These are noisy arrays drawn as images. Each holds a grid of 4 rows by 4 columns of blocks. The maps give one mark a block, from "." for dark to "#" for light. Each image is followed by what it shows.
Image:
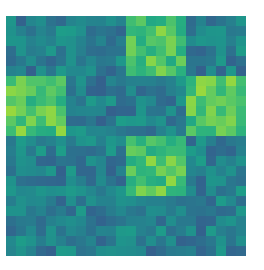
. . # .
# . . #
. . # .
. . . .
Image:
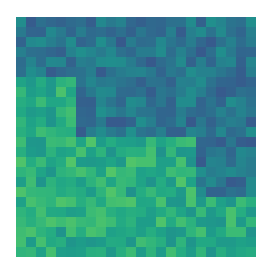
. . . .
# . . .
# # # .
# # # #
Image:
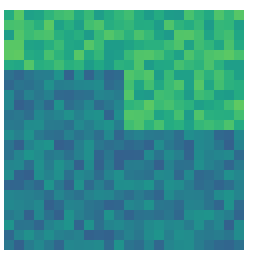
# # # #
. . # #
. . . .
. . . .
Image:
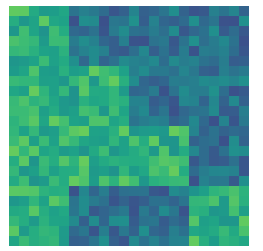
# . . .
# # . .
# # # .
# . . #
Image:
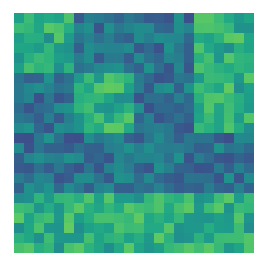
# . . #
. # . #
. . . .
# # # #
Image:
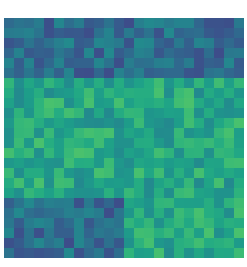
. . . .
# # # #
# # # #
. . # #
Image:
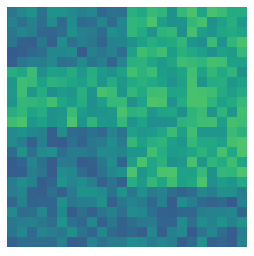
. . # #
# # # #
. . # #
. . . .
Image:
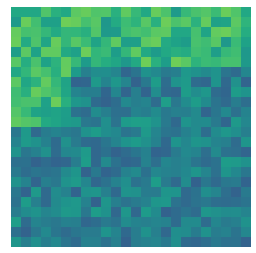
# # # #
# . . .
. . . .
. . . .
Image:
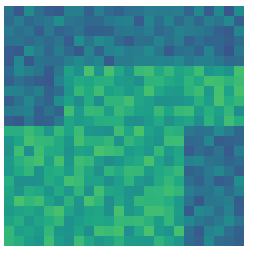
. . . .
. # # #
# # # .
# # # .
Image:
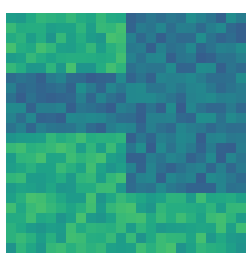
# # . .
. . . .
# # . .
# # # #
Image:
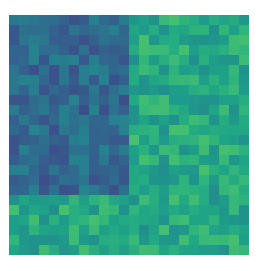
. . # #
. . # #
. . # #
# # # #
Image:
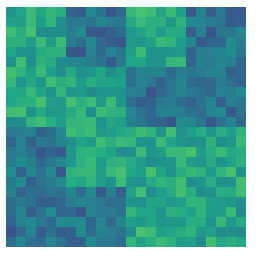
# . # .
# # . .
. # # #
. . # #
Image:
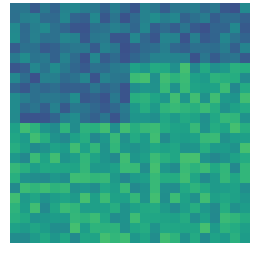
. . . .
. . # #
# # # #
# # # #
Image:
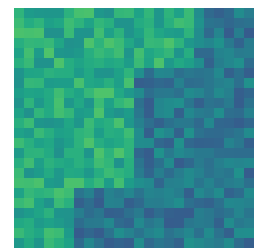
# # # .
# # . .
# # . .
# . . .
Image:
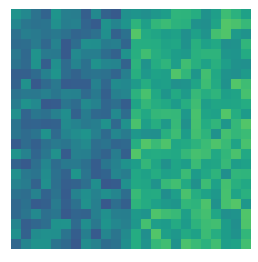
. . # #
. . # #
. . # #
. . # #
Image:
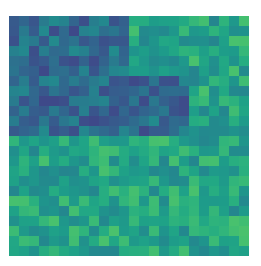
. . # #
. . . #
# # # #
# # # #
